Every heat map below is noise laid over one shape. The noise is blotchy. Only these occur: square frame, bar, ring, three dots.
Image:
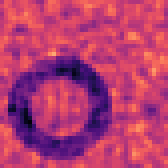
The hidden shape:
ring
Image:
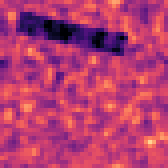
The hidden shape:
bar
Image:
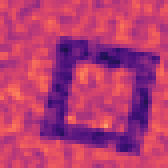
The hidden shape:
square frame
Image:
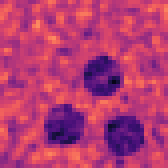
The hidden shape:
three dots
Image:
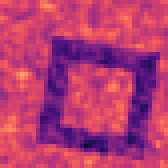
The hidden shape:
square frame
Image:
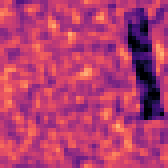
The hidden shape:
bar
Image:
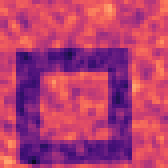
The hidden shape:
square frame
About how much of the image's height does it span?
two thirds
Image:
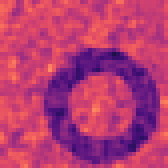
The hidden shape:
ring
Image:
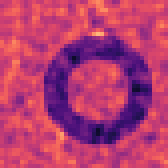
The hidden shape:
ring
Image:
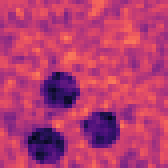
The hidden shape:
three dots
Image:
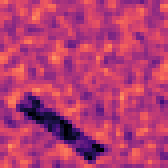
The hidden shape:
bar
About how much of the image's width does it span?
half
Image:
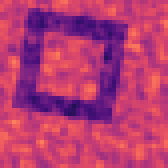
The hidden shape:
square frame
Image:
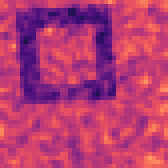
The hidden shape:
square frame
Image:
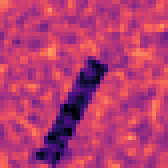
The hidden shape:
bar
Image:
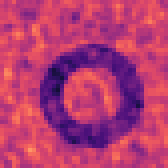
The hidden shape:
ring
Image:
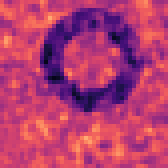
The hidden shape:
ring
